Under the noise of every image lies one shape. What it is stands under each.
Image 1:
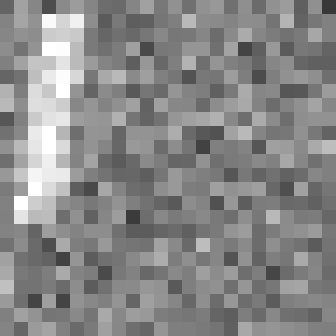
light bar
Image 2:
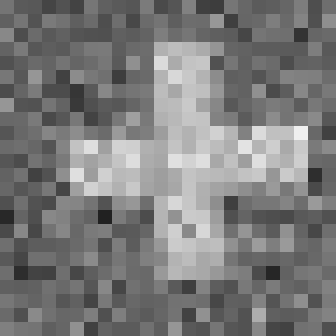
light cross
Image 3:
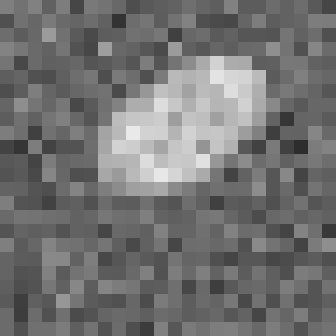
light ellipse
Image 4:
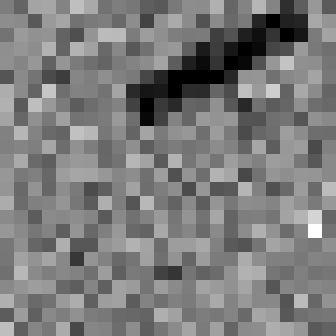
dark bar
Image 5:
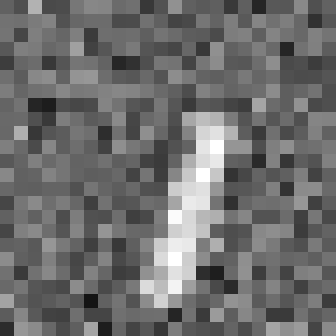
light bar
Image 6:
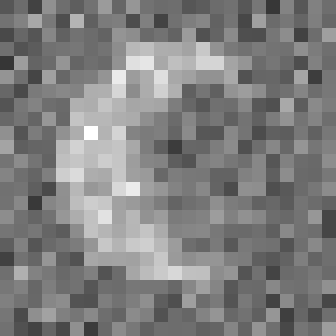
light crescent
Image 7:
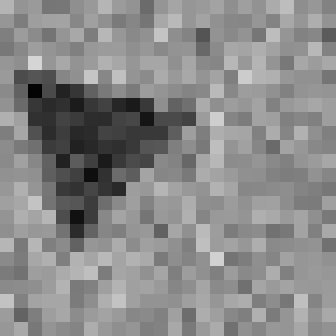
dark triangle
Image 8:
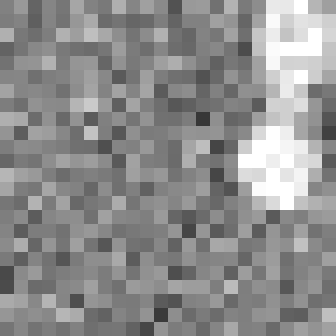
light dumbbell
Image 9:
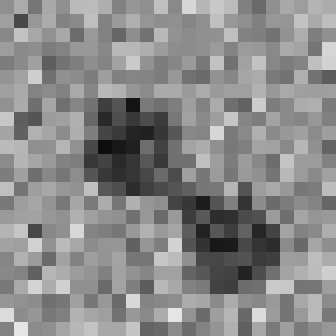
dark dumbbell
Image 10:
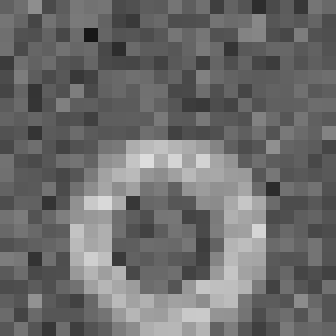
light ring
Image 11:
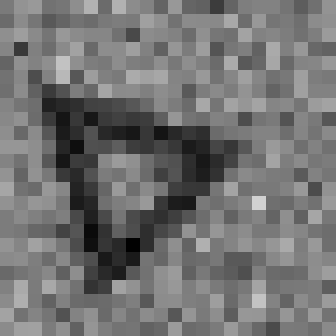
dark triangle frame
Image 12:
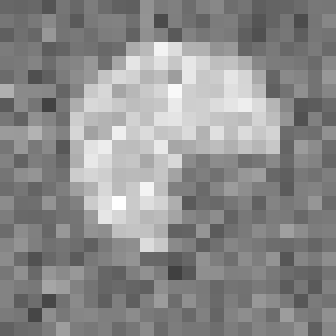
light disc with a wedge cut out
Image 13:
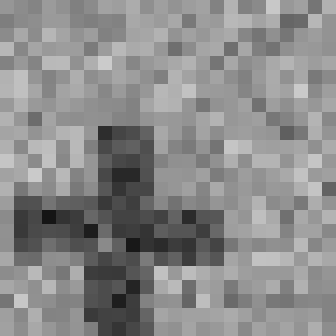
dark cross
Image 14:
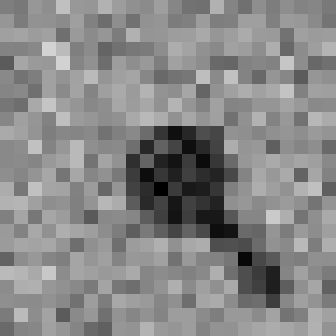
dark lollipop
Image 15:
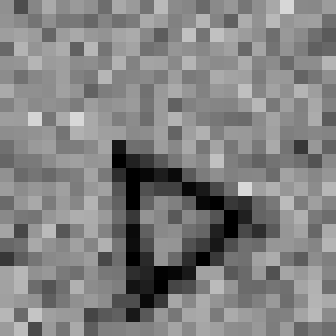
dark triangle frame
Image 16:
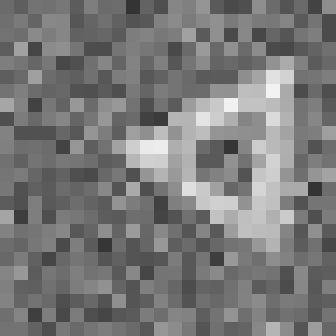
light triangle frame
